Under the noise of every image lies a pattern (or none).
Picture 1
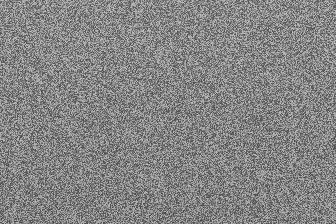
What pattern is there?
a smooth slope
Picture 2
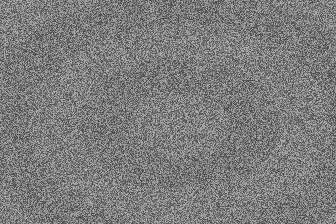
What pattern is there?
rings round one point
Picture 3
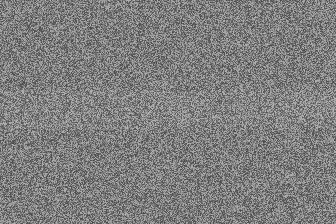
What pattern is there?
one horizontal stripe
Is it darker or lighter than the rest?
lighter
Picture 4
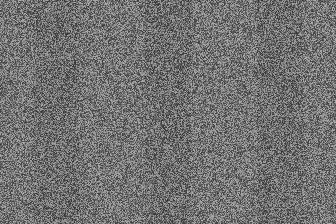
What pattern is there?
vertical stripes
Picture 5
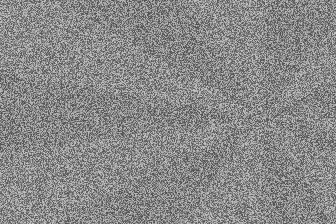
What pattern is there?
spokes from one point
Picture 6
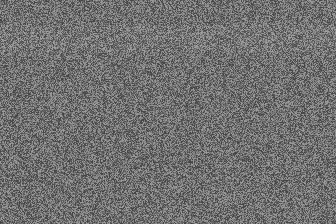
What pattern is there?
one horizontal stripe
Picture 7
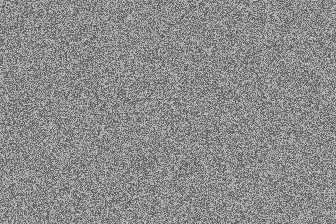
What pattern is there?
only noise
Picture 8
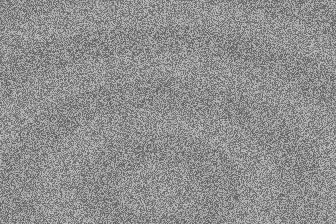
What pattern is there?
rings round one point
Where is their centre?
bottom middle
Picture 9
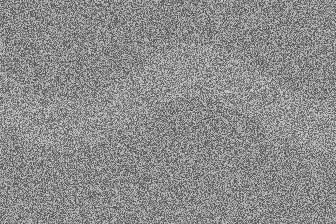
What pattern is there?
a wavy band
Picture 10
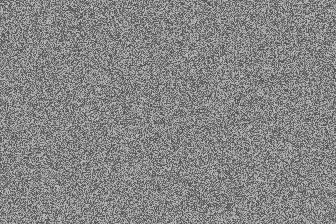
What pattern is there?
only noise
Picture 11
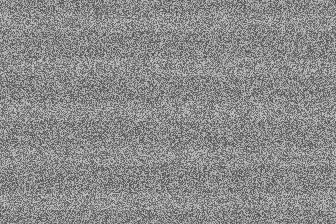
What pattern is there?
horizontal stripes
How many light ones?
5
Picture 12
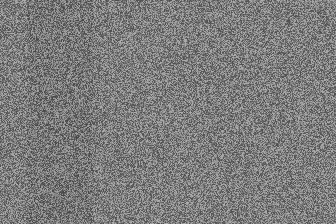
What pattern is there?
one vertical stripe
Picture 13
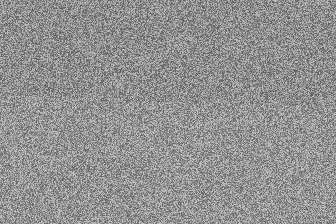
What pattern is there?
a sharp edge
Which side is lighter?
bottom
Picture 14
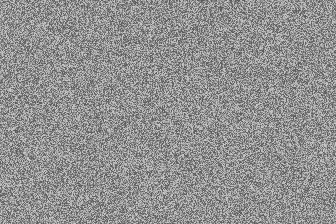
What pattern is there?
only noise
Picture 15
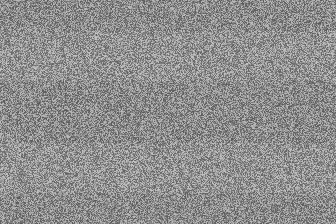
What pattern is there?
horizontal stripes
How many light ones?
2
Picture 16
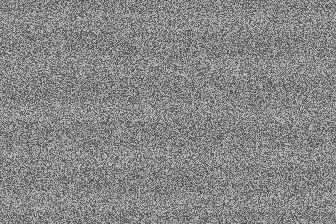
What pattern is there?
horizontal stripes
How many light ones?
5
